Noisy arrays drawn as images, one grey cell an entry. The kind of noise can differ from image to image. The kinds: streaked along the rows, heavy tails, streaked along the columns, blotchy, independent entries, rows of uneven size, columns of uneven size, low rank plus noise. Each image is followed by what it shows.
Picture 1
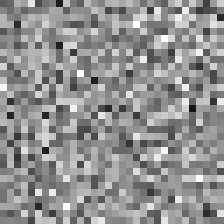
independent entries
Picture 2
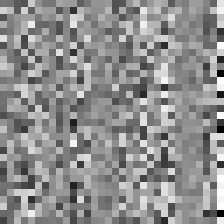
columns of uneven size
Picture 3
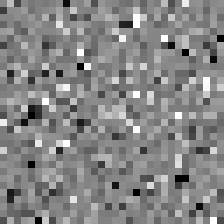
heavy tails
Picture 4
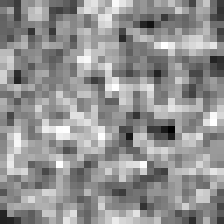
blotchy
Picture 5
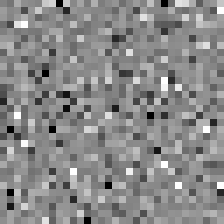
heavy tails
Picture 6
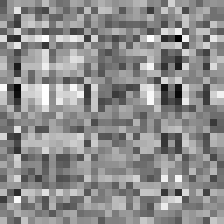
low rank plus noise
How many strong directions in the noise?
one
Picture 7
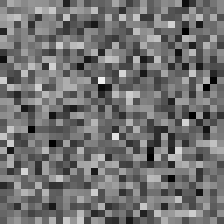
independent entries
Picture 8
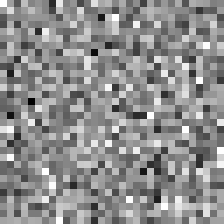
independent entries
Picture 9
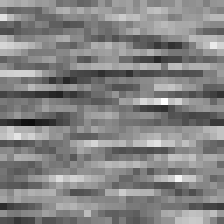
streaked along the rows
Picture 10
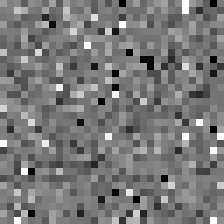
heavy tails
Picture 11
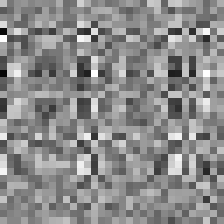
low rank plus noise
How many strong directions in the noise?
one
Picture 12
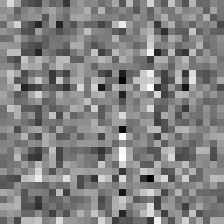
low rank plus noise
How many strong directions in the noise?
two
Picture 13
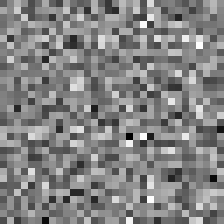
low rank plus noise
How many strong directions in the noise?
five to eight
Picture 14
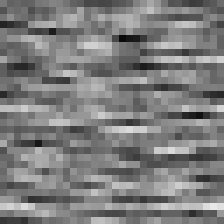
streaked along the rows
